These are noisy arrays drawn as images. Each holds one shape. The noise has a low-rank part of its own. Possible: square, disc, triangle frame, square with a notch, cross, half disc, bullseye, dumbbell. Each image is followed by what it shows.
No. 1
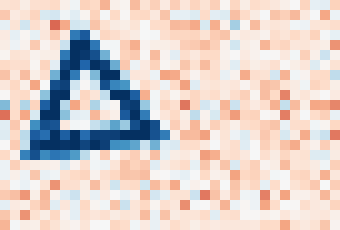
triangle frame
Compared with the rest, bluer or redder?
bluer
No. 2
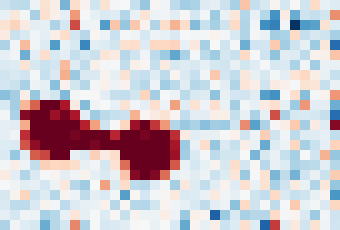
dumbbell
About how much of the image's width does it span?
half
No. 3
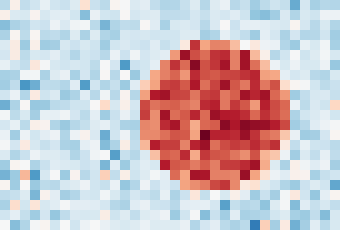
disc
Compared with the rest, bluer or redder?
redder
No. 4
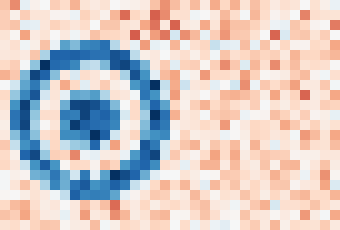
bullseye
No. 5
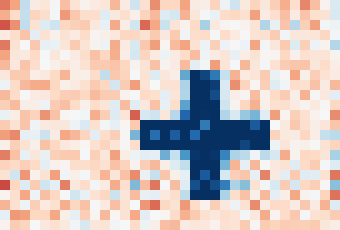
cross
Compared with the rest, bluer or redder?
bluer
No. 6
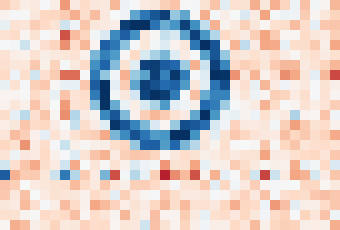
bullseye
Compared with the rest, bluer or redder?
bluer
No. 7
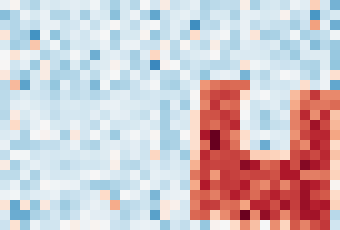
square with a notch
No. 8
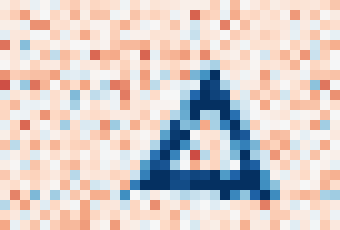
triangle frame
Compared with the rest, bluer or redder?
bluer
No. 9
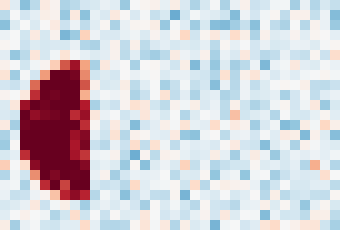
half disc
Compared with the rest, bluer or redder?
redder
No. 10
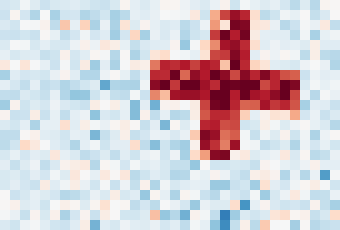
cross
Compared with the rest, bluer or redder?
redder
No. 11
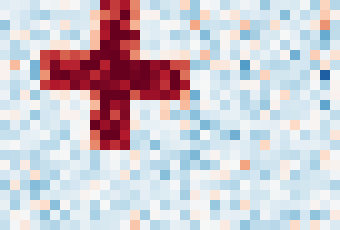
cross
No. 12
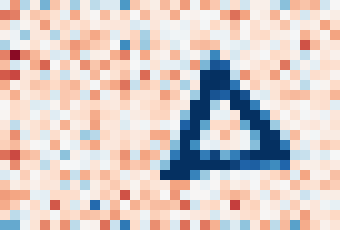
triangle frame
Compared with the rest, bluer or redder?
bluer
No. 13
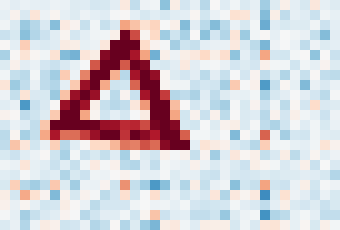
triangle frame
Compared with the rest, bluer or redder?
redder
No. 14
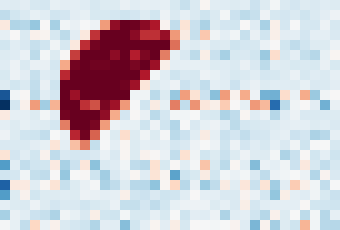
half disc
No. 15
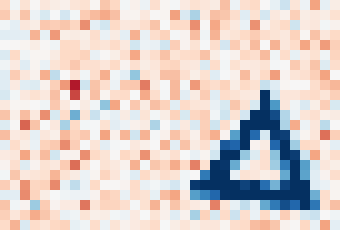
triangle frame
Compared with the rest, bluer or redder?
bluer
